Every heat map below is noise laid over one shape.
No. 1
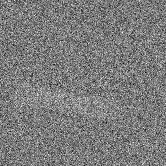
bar
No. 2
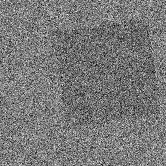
square
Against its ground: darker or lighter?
darker
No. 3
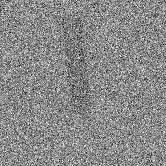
bar
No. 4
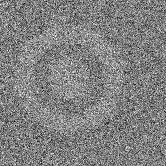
bullseye
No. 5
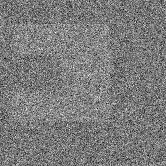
square with a notch
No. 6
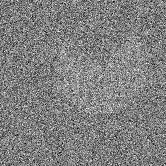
disc with a wedge cut out
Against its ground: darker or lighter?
lighter
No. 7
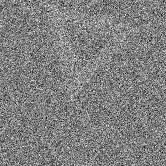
triangle frame
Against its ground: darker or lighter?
lighter
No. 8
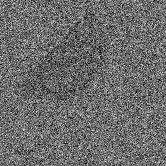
half disc
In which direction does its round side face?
down and right
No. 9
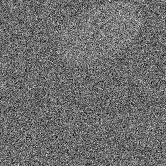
ellipse
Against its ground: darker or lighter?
lighter
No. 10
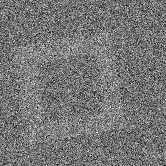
square frame
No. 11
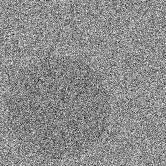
disc
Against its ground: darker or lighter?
darker
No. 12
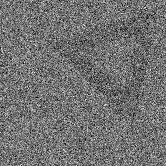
triangle frame
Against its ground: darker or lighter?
darker
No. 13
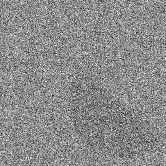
half disc
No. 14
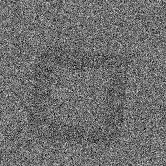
square frame
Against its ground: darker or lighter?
darker
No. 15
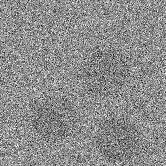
three dots
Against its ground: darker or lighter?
darker
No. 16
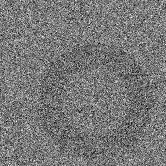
ring
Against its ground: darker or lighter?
darker
